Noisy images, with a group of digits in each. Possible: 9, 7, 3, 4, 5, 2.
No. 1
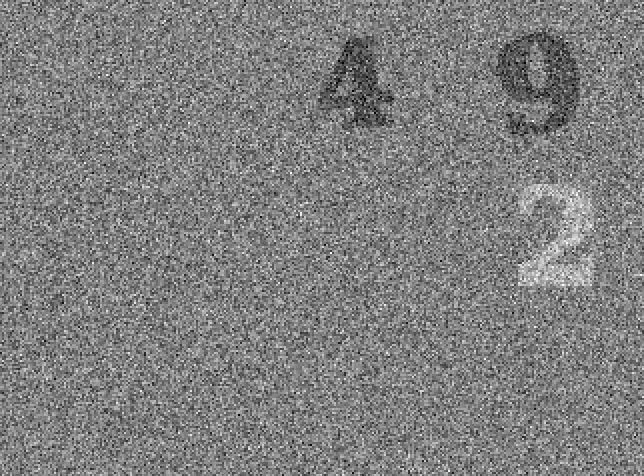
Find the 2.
middle right
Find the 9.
top right
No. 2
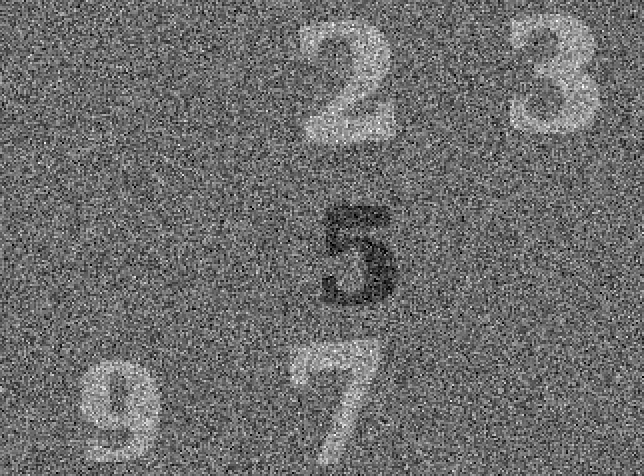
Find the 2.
top middle
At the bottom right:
nothing
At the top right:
3
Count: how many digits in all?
5
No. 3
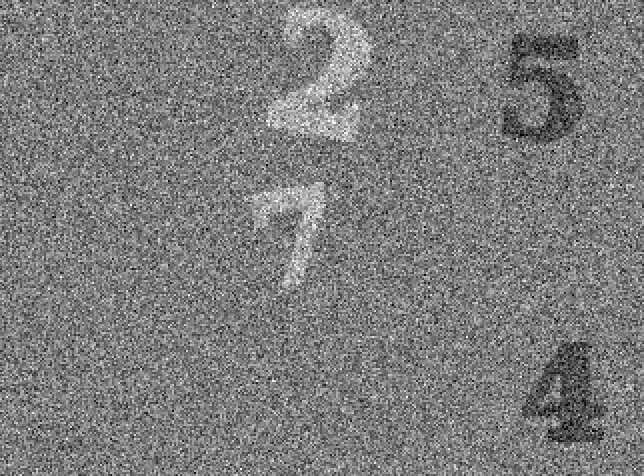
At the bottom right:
4
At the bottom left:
nothing
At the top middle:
2
